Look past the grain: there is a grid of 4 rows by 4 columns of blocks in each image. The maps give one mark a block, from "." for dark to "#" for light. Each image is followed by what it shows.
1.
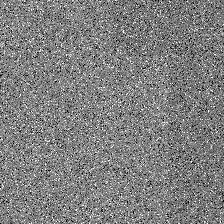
# # . .
# # # .
# # # .
# # # .
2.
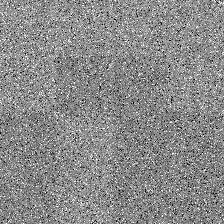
# # # #
# . . #
. # . .
. # . .
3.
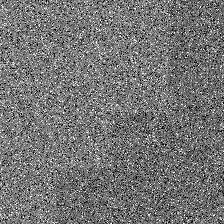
# # # .
# # # .
# # . .
# . . .
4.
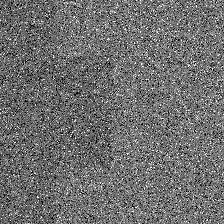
. # # #
. . # #
. . # #
. # # #
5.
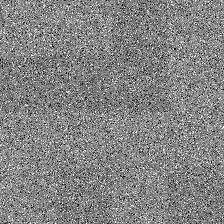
# # . #
. . . #
# # # #
# . # .
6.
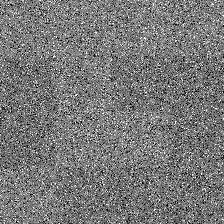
# # # #
. # . .
. # # .
# . . .
